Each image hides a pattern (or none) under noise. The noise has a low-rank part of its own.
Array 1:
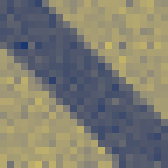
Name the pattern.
a diagonal band
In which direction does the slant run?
top left to bottom right
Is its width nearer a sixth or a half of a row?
a half
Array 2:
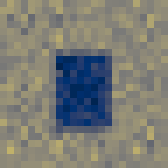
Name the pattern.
one block
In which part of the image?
centre
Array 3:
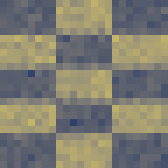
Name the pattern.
a checkerboard
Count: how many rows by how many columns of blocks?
5 by 3
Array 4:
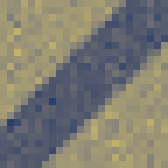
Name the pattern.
a diagonal band
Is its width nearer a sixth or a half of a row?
a half
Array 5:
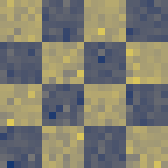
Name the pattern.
a checkerboard
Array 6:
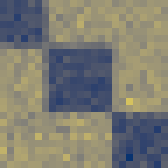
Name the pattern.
blocks along the diagonal
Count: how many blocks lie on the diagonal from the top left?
3
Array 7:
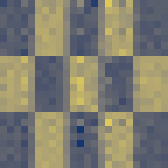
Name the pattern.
a checkerboard
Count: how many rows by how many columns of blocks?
3 by 5
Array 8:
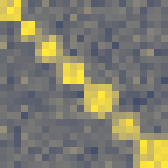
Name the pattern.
blocks along the diagonal
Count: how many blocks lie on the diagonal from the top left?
7
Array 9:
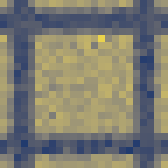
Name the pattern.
bands of rows crossing bands of columns
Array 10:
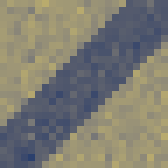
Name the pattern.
a diagonal band
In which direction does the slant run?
bottom left to top right
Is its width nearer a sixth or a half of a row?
a half
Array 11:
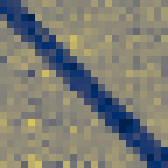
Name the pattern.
a diagonal band
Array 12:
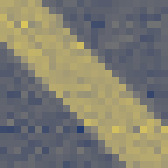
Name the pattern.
a diagonal band
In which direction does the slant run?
top left to bottom right
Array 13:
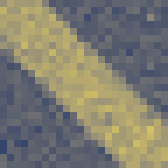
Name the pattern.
a diagonal band
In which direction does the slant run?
top left to bottom right
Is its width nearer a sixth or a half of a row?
a half
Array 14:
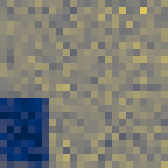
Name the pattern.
one block
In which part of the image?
bottom left
